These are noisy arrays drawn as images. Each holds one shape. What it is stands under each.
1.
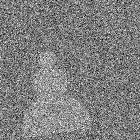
chess pawn
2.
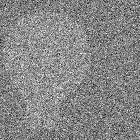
light bulb
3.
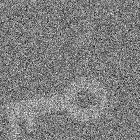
key
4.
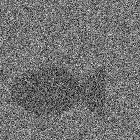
fish
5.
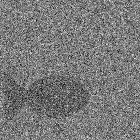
fish
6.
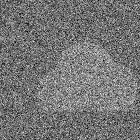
cloud
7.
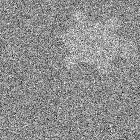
turtle
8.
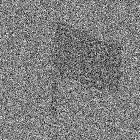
flag
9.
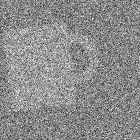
cup
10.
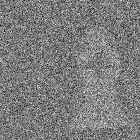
chess bishop
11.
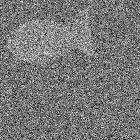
fish
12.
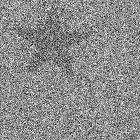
star
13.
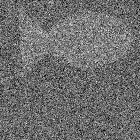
fish
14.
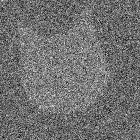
cat's head
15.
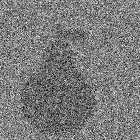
pear
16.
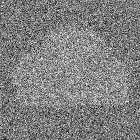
cloud
